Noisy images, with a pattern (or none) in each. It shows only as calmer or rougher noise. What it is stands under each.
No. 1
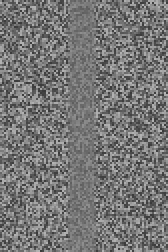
one band of columns
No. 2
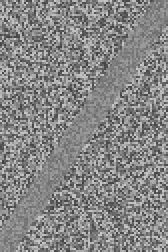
a diagonal band
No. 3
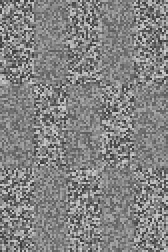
a checkerboard
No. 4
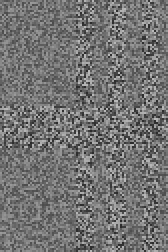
bands of rows crossing bands of columns
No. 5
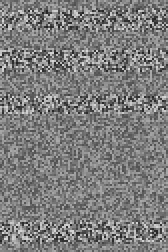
bands of rows
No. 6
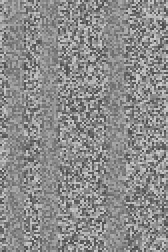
bands of columns
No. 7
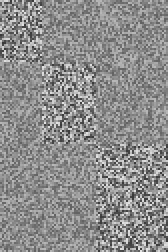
blocks along the diagonal
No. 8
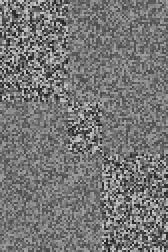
blocks along the diagonal
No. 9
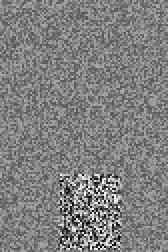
one block
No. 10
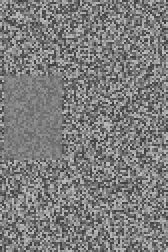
one block
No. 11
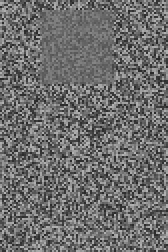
one block
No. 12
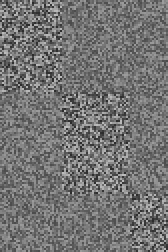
blocks along the diagonal
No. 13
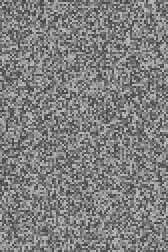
only noise
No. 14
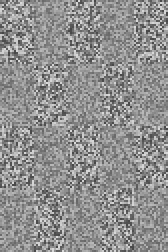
a checkerboard
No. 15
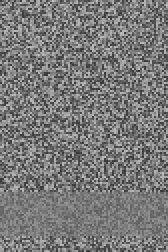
one band of rows
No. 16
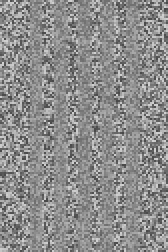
bands of columns
